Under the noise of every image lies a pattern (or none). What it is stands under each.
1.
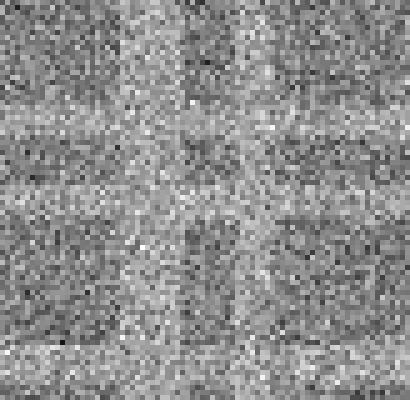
bands of rows crossing bands of columns
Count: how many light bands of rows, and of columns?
3 and 2
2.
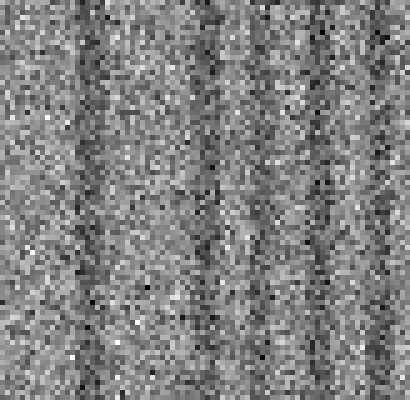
bands of columns
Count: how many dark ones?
5
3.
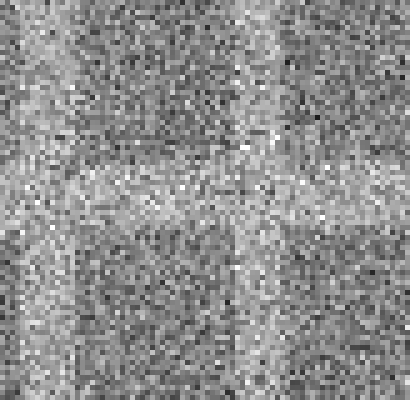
bands of rows crossing bands of columns
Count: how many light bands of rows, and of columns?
1 and 2
